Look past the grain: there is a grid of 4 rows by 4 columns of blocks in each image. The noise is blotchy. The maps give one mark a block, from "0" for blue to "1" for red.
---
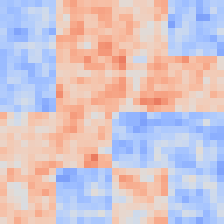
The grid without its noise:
0 1 1 0
0 1 1 1
1 1 0 0
1 0 1 0
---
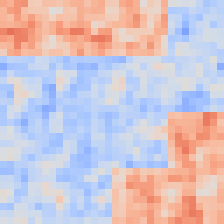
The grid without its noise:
1 1 1 0
0 0 0 0
0 0 0 1
0 0 1 1
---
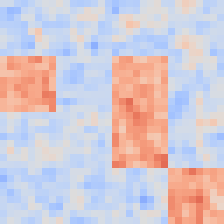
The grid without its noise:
0 0 0 0
1 0 1 0
0 0 1 0
0 0 0 1
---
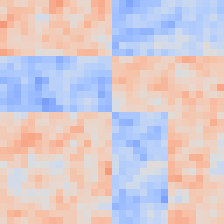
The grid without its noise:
1 1 0 0
0 0 1 1
1 1 0 1
1 1 0 1
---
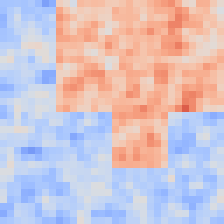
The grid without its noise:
0 1 1 1
0 1 1 1
0 0 1 0
0 0 0 0
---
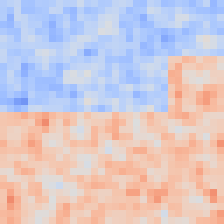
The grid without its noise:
0 0 0 0
0 0 0 1
1 1 1 1
1 1 1 1
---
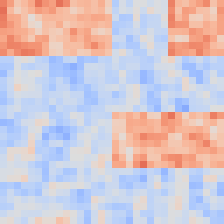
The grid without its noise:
1 1 0 1
0 0 0 0
0 0 1 1
0 0 0 0
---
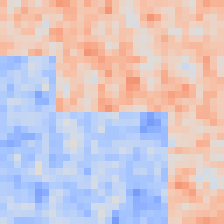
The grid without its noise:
1 1 1 1
0 1 1 1
0 0 0 1
0 0 0 1
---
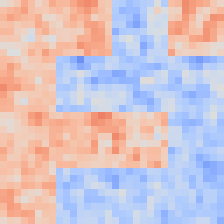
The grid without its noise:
1 1 0 1
1 0 0 0
1 1 1 0
1 0 0 0
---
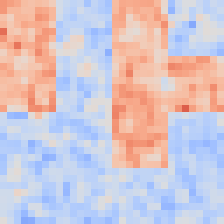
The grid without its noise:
1 0 1 0
1 0 1 1
0 0 1 0
0 0 0 0
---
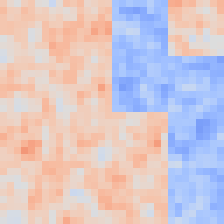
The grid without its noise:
1 1 0 1
1 1 0 0
1 1 1 0
1 1 1 0
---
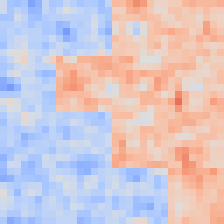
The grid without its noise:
0 0 1 1
0 1 1 1
0 0 1 1
0 0 0 1
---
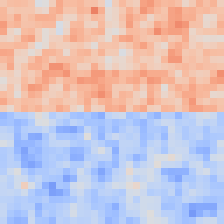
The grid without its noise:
1 1 1 1
1 1 1 1
0 0 0 0
0 0 0 0
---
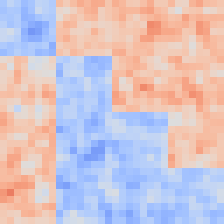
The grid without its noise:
0 1 1 1
1 0 1 1
1 0 0 1
1 0 0 0
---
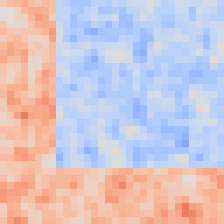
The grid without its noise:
1 0 0 0
1 0 0 0
1 0 0 0
1 1 1 1
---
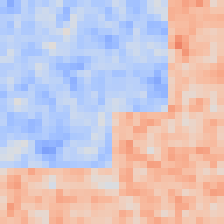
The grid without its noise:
0 0 0 1
0 0 0 1
0 0 1 1
1 1 1 1
